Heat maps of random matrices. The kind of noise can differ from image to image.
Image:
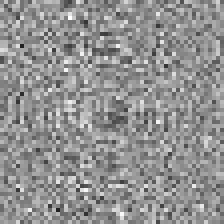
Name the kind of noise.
low rank plus noise
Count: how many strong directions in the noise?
two
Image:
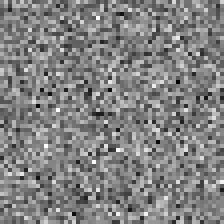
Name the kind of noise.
independent entries
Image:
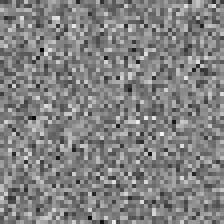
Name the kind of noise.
independent entries
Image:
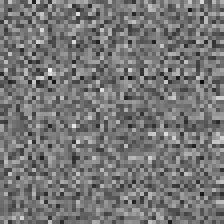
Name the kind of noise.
low rank plus noise
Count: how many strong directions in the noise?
two
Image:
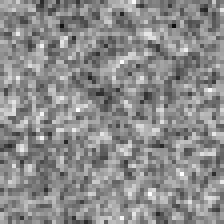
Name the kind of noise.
blotchy
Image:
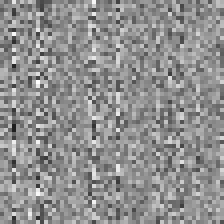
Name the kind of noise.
columns of uneven size
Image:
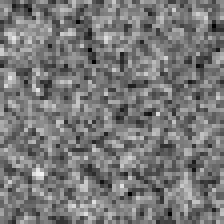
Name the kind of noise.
blotchy
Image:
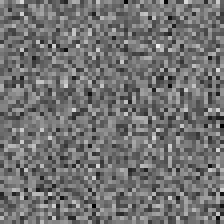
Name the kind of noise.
low rank plus noise
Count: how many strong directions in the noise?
three or four
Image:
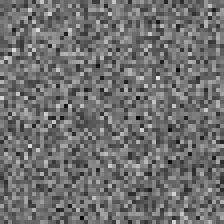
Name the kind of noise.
independent entries
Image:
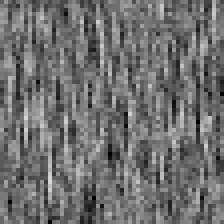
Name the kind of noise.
streaked along the columns
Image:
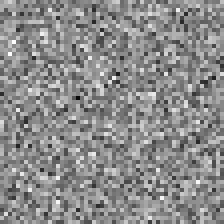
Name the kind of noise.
independent entries
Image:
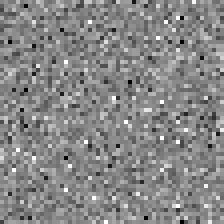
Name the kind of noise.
heavy tails
